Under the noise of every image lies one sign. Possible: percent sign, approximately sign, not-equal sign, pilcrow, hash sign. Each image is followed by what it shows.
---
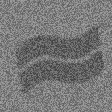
approximately sign
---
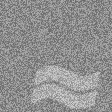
approximately sign
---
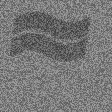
approximately sign
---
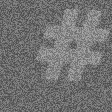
hash sign
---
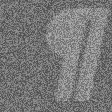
pilcrow
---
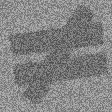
not-equal sign
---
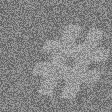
hash sign
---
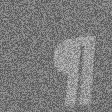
pilcrow
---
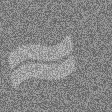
approximately sign
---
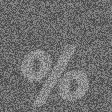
percent sign
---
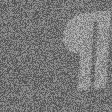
pilcrow
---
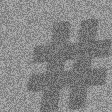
hash sign
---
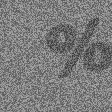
percent sign
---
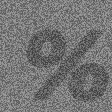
percent sign
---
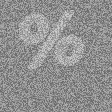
percent sign
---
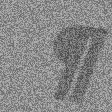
pilcrow
